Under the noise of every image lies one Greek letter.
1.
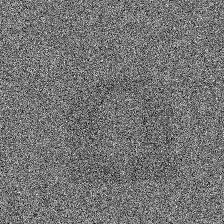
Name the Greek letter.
omega
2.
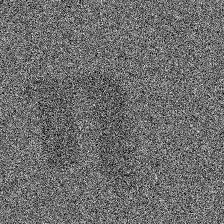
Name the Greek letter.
eta
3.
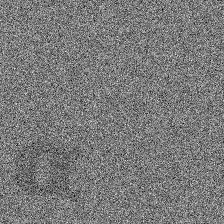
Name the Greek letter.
alpha
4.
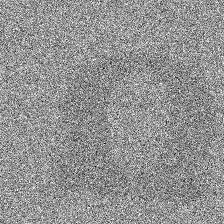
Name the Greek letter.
omega
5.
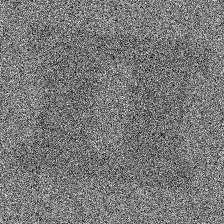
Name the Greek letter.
pi
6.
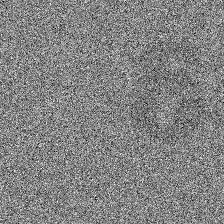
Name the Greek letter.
delta
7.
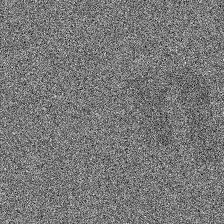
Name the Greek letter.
eta
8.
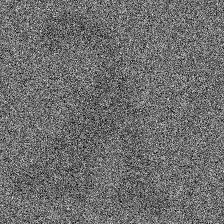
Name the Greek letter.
lambda
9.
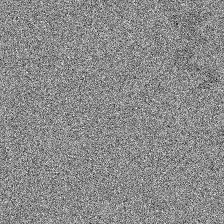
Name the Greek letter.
xi
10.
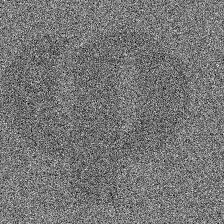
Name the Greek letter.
phi
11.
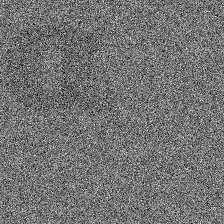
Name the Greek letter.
alpha
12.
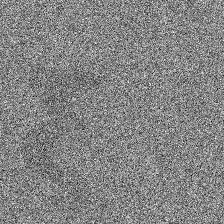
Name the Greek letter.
xi
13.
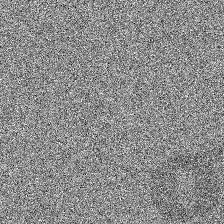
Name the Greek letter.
sigma
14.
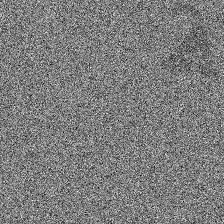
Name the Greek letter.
lambda
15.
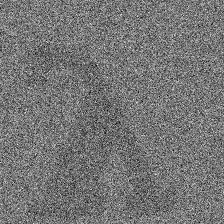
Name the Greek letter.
lambda
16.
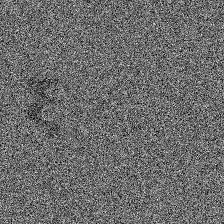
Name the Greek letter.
xi
